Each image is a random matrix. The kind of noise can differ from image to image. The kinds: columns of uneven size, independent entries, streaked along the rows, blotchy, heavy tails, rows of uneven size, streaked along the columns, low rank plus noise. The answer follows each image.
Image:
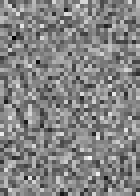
independent entries
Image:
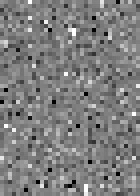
heavy tails
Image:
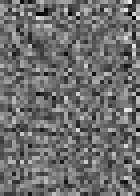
low rank plus noise
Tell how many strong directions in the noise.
three or four
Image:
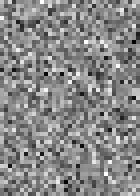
independent entries
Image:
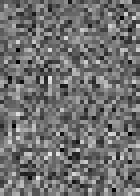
low rank plus noise
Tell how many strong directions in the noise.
five to eight
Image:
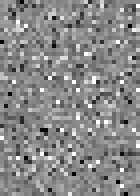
heavy tails
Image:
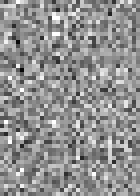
low rank plus noise
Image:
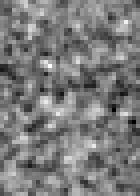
blotchy
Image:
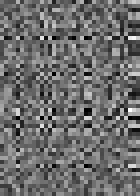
low rank plus noise
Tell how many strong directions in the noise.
one
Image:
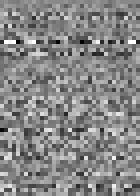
rows of uneven size
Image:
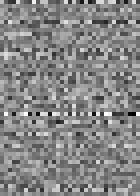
rows of uneven size
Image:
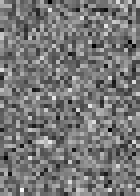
independent entries
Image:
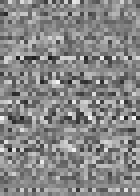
rows of uneven size
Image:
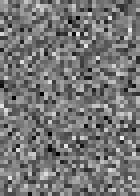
independent entries
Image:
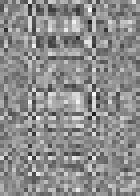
low rank plus noise
